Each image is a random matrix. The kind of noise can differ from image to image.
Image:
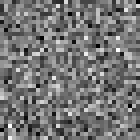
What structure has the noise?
independent entries
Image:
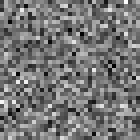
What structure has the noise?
independent entries
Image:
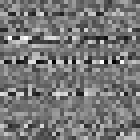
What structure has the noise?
rows of uneven size
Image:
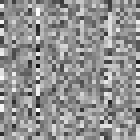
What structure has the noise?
columns of uneven size
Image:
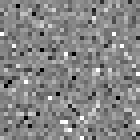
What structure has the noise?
heavy tails
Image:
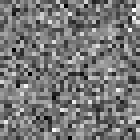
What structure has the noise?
independent entries
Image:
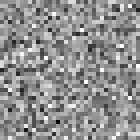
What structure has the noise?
independent entries
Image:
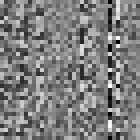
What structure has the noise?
columns of uneven size
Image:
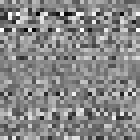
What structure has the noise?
rows of uneven size
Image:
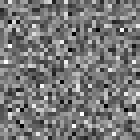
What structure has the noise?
independent entries
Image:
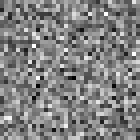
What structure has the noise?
independent entries
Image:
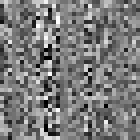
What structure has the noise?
columns of uneven size
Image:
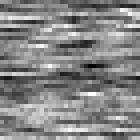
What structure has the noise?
streaked along the rows
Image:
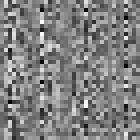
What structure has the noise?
columns of uneven size
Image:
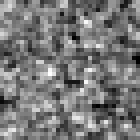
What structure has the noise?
blotchy
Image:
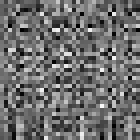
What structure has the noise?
low rank plus noise
